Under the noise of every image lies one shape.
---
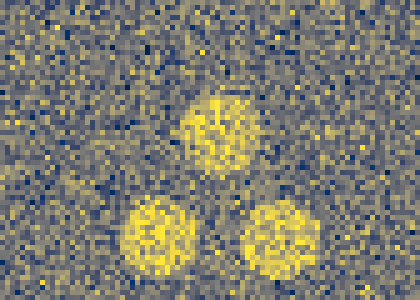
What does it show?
light three dots
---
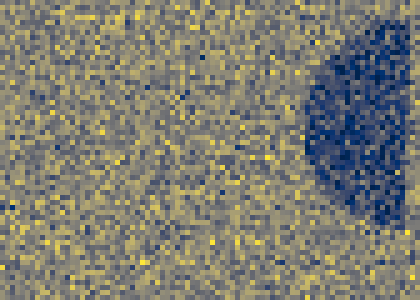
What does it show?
dark half disc
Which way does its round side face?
left
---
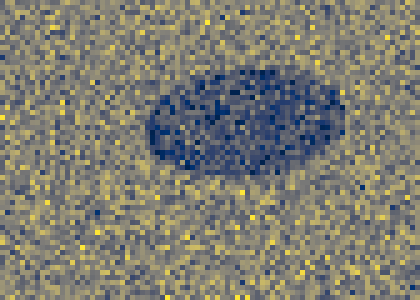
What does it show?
dark ellipse
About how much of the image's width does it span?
half
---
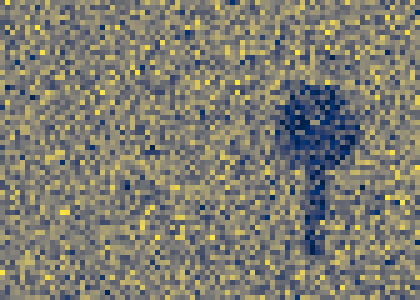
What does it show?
dark lollipop
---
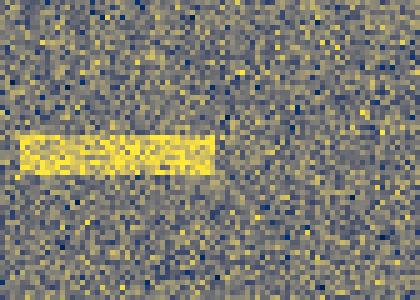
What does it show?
light bar
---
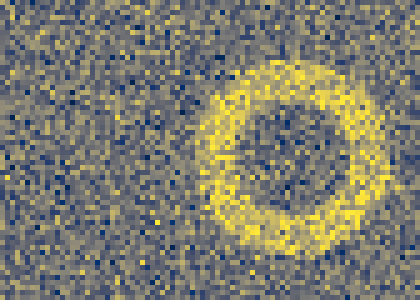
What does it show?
light ring
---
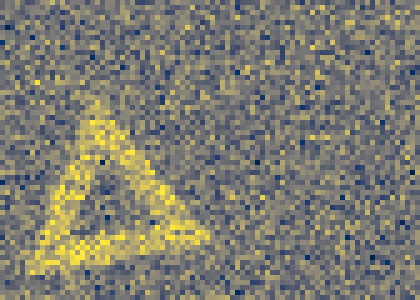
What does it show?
light triangle frame
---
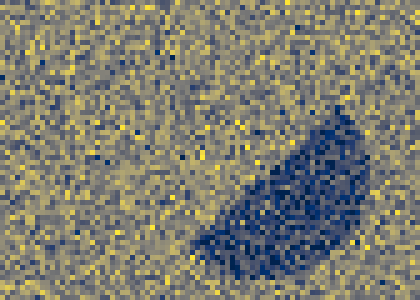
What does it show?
dark half disc
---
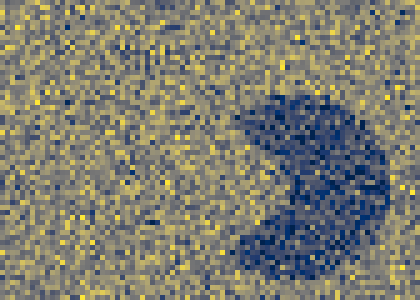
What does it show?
dark disc with a wedge cut out
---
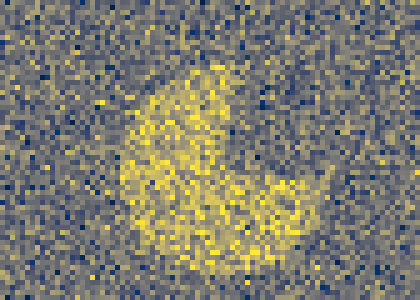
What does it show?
light disc with a wedge cut out
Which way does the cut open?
up and right
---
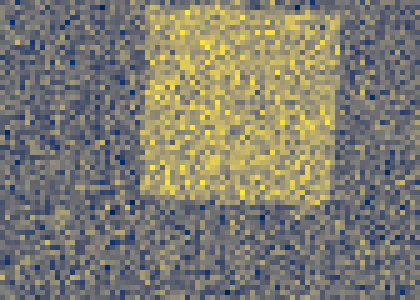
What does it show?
light square
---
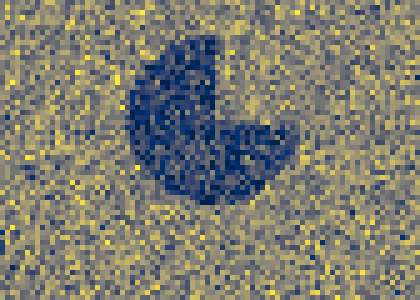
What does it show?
dark disc with a wedge cut out
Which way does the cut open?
up and right
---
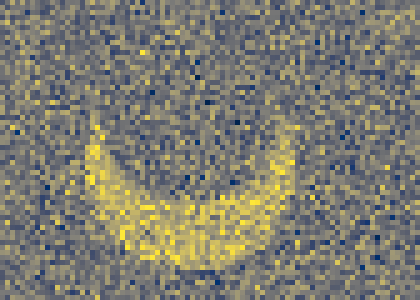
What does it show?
light crescent
